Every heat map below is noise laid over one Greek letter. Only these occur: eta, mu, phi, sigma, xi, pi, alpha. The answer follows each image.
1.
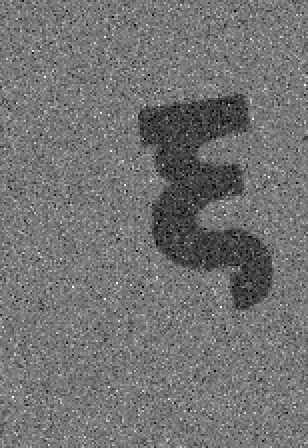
dark xi
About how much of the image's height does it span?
half
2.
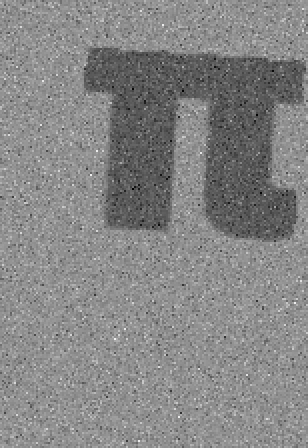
dark pi
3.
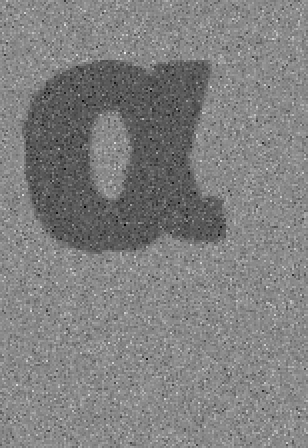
dark alpha
